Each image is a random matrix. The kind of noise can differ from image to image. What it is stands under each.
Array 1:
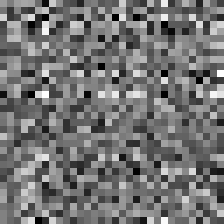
low rank plus noise
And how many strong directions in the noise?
one
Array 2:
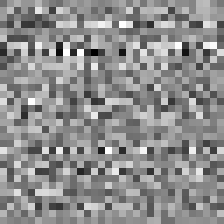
rows of uneven size
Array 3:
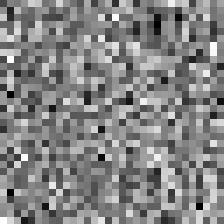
low rank plus noise
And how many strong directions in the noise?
five to eight
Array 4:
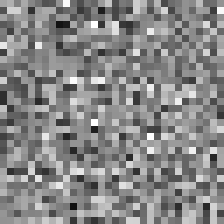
low rank plus noise
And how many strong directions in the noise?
three or four
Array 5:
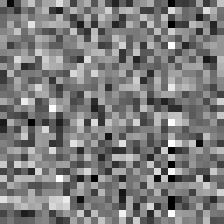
low rank plus noise
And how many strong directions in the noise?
one
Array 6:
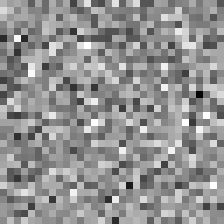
independent entries
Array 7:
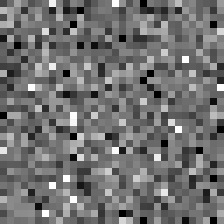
heavy tails
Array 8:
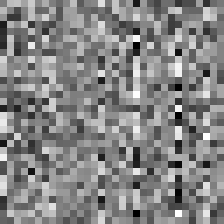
columns of uneven size
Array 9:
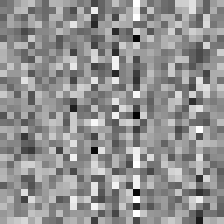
columns of uneven size
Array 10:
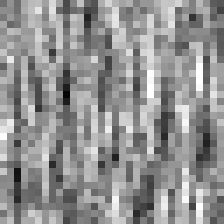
streaked along the columns
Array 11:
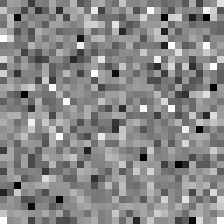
heavy tails
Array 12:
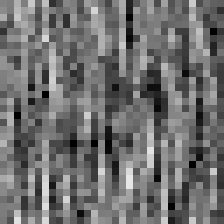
streaked along the columns
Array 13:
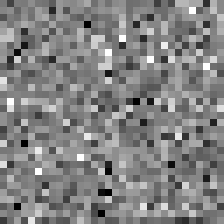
heavy tails
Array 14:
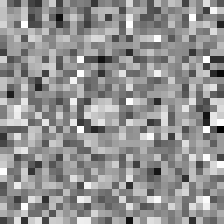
low rank plus noise
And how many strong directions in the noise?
two
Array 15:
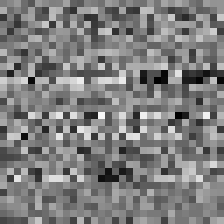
rows of uneven size
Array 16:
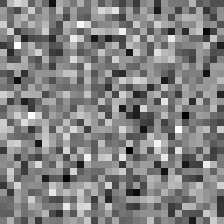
independent entries
